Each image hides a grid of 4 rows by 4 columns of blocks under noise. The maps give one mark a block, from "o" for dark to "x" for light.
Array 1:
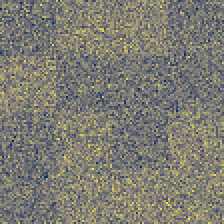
o x x o
x o o o
o x o x
o x x x
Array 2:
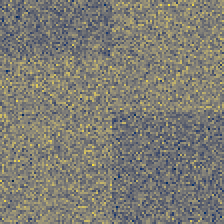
o o x x
x x x x
x x o o
x x o o
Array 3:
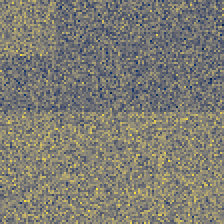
x o o o
o o o o
x x x x
x x x x
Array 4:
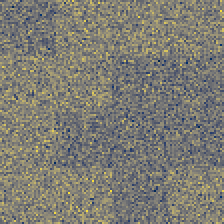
o x x x
x x o o
x o o o
x x o x
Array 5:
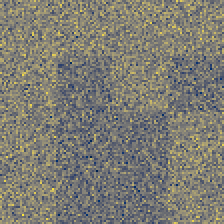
x x x x
x o x o
x o o x
x o o x
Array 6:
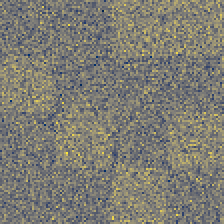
o o x x
x o o o
o x o x
o o x o
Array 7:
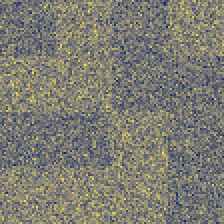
o x o x
x x o o
o o x o
x x x o
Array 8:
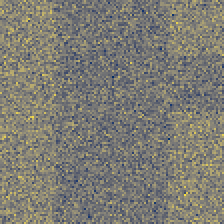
x o o x
x o o o
x o o x
x o o x
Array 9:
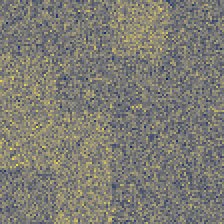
o o x o
x o o o
x x o o
o x o o
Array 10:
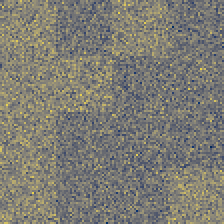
x o x o
x x o o
x o o o
x o o x
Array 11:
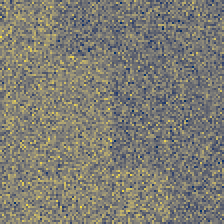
x o o o
x x o o
x x o o
x x x o
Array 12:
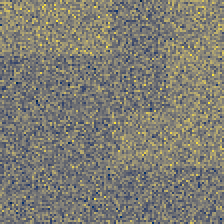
x x o x
o o o x
o o x x
o o o o
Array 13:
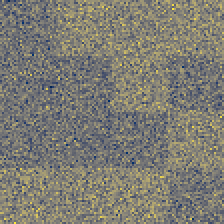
o x x x
o o x o
o o o x
x x x o
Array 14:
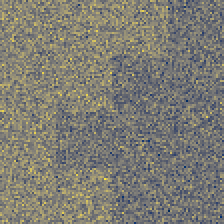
x x x o
x x o o
x o o o
x x o o
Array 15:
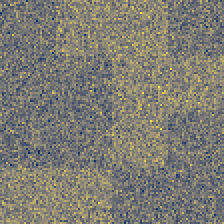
o x x o
o o x x
o o x o
x x o o
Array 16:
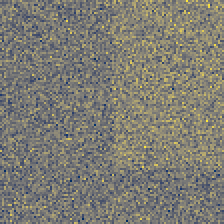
o o x x
o o x x
o o x x
o o o o
